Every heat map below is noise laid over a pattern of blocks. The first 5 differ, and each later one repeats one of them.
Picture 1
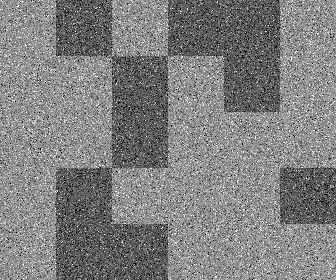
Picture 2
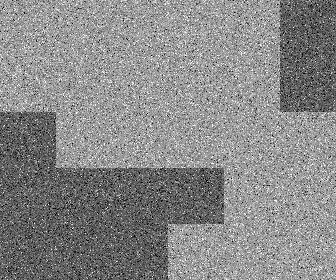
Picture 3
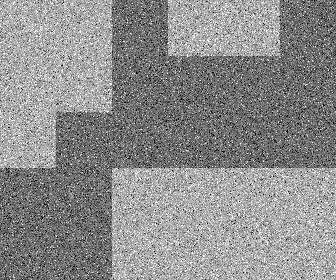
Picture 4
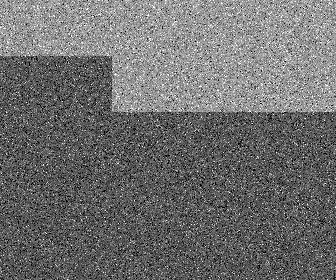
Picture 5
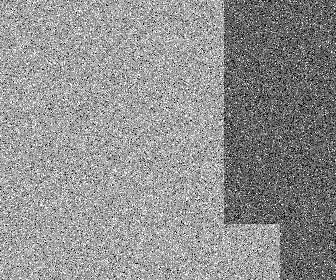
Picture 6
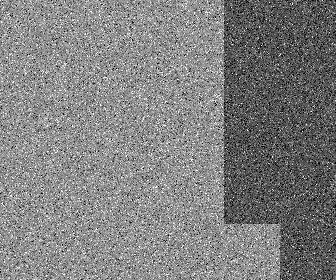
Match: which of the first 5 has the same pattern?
5
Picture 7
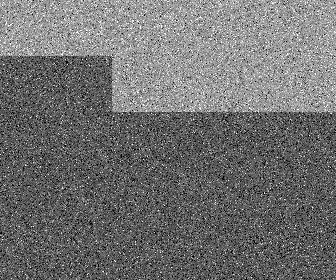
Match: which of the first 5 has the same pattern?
4
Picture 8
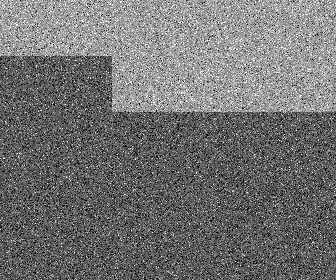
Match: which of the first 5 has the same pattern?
4
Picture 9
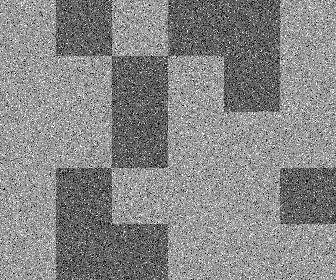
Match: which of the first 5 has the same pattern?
1
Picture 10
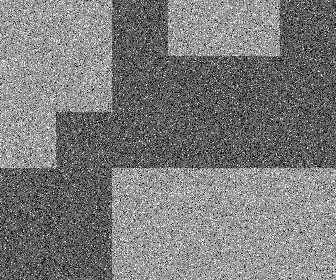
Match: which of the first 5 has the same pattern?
3
